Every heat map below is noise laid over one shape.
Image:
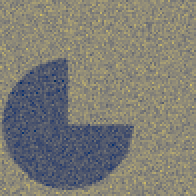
disc with a wedge cut out
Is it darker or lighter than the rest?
darker
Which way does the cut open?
up and right
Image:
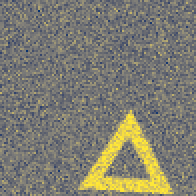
triangle frame
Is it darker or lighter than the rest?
lighter
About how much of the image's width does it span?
half
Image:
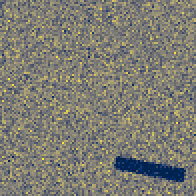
bar
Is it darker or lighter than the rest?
darker
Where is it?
bottom right
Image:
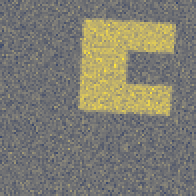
square with a notch
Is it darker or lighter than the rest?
lighter
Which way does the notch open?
right
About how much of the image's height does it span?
half
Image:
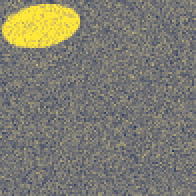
ellipse
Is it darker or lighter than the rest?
lighter
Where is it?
top left
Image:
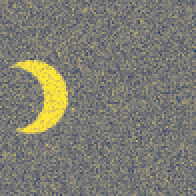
crescent
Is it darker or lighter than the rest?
lighter
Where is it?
middle left
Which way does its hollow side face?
left
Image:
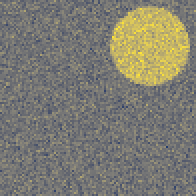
disc
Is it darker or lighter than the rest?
lighter
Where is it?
top right
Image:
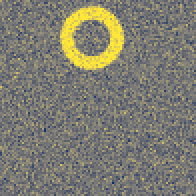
ring
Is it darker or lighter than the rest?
lighter
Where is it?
top middle
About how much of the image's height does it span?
a third
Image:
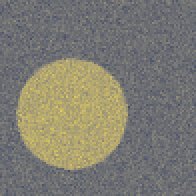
disc
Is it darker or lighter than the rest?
lighter
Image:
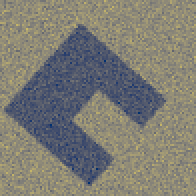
square with a notch
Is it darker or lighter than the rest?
darker
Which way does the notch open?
down and right
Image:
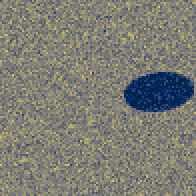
ellipse
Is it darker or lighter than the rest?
darker
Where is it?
middle right
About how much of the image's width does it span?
a third
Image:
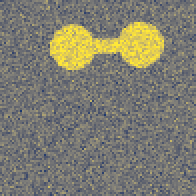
dumbbell
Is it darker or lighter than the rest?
lighter
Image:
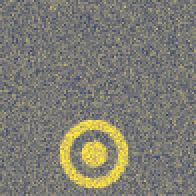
bullseye
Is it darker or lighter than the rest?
lighter
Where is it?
bottom middle
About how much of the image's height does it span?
a third
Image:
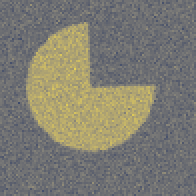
disc with a wedge cut out
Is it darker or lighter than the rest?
lighter
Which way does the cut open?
up and right
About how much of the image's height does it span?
two thirds
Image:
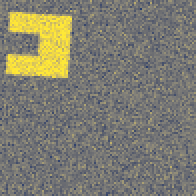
square with a notch
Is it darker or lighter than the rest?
lighter
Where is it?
top left
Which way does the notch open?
left
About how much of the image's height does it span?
a third
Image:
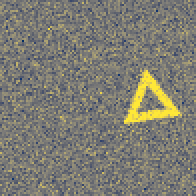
triangle frame
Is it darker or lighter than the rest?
lighter
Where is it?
middle right
